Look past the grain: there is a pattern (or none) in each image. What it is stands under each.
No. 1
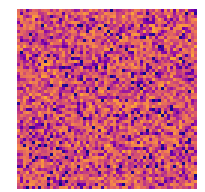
only noise
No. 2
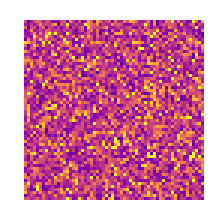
only noise
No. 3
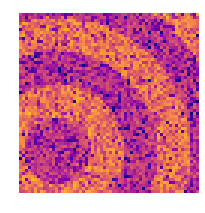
rings round one point
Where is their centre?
bottom left
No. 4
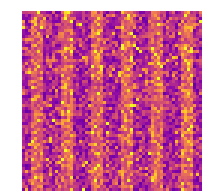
vertical stripes
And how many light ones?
6
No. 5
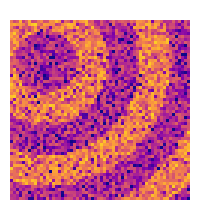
rings round one point
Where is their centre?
top left
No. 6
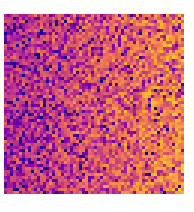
a smooth slope
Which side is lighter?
right
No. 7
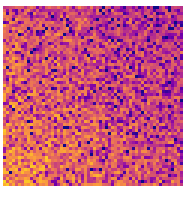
a smooth slope
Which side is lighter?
bottom left
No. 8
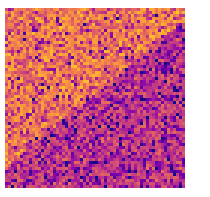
a sharp edge
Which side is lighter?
top left
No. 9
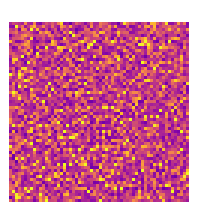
only noise
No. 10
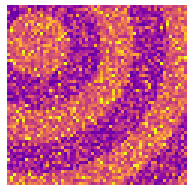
rings round one point
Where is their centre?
top left
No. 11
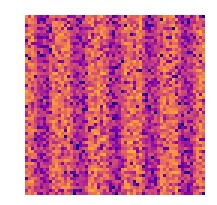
vertical stripes
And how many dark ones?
5
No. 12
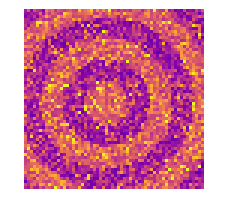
rings round one point
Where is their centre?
centre
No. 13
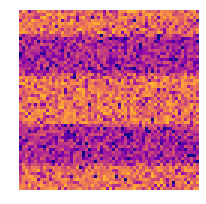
horizontal stripes
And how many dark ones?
2
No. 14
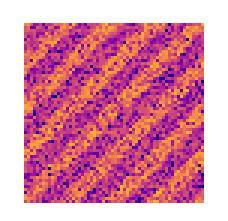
diagonal stripes
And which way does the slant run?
bottom left to top right
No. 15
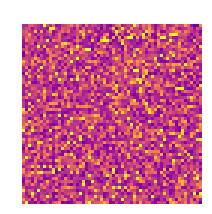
only noise
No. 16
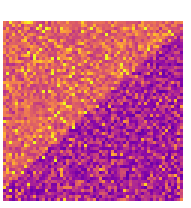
a sharp edge
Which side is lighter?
top left
